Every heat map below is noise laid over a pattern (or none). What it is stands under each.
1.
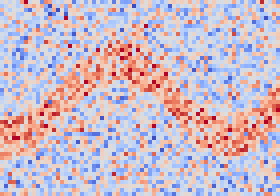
a wavy band
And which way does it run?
left to right
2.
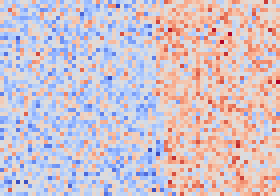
a sharp edge
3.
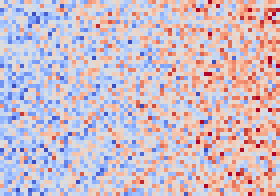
a smooth slope
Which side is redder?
right
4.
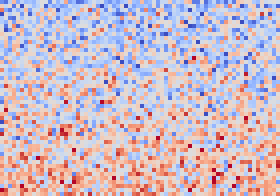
a smooth slope
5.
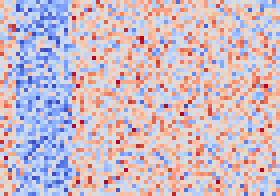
one vertical stripe
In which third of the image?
left
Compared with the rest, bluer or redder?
bluer
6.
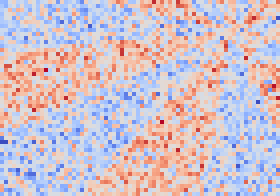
spokes from one point
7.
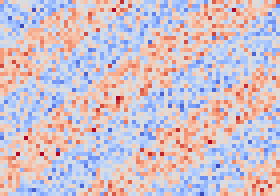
diagonal stripes
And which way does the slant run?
bottom left to top right
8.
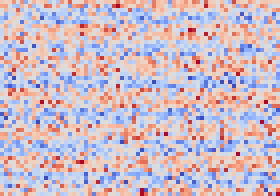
horizontal stripes
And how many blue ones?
6
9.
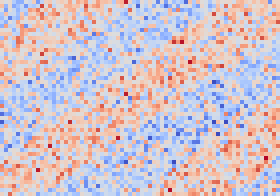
diagonal stripes
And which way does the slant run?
bottom left to top right
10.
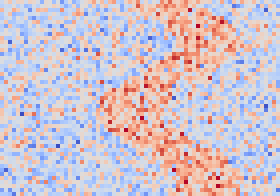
a wavy band
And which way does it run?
top to bottom
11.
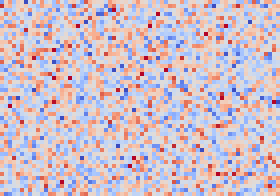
only noise
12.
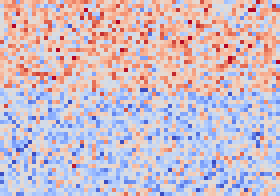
a sharp edge
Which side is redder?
top
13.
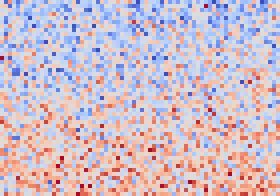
a smooth slope
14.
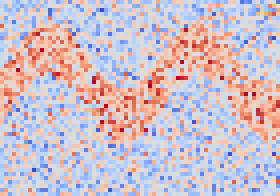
a wavy band
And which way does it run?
left to right
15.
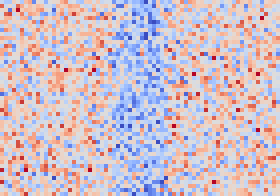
one vertical stripe
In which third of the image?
middle
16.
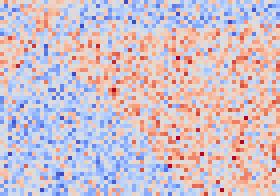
spokes from one point
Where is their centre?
top left
